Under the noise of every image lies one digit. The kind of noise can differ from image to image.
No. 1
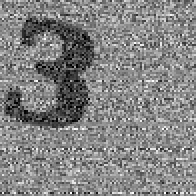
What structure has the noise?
rows of uneven size
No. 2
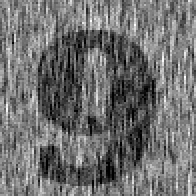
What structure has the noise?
streaked along the columns
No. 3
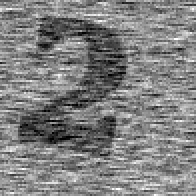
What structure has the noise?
streaked along the rows
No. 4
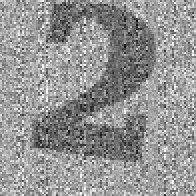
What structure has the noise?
columns of uneven size
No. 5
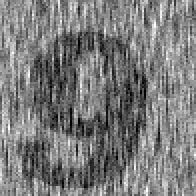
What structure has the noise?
streaked along the columns
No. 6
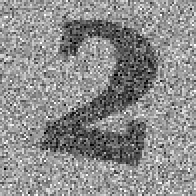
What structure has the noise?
independent entries
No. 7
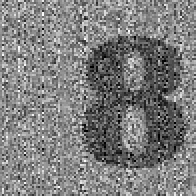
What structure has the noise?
columns of uneven size
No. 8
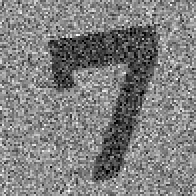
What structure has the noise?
independent entries
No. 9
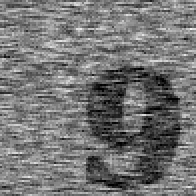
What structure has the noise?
streaked along the rows
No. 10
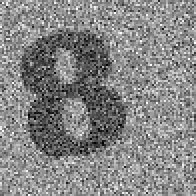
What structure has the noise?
independent entries
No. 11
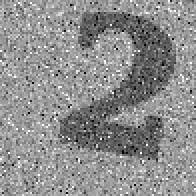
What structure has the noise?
heavy tails
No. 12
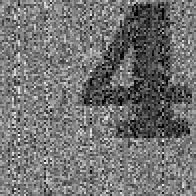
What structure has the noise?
columns of uneven size
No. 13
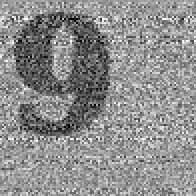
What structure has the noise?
rows of uneven size
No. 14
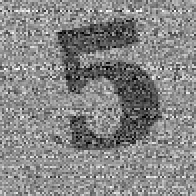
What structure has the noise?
rows of uneven size
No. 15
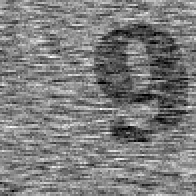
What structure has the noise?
streaked along the rows
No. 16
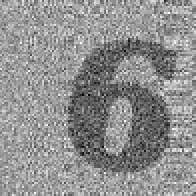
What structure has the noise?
low rank plus noise
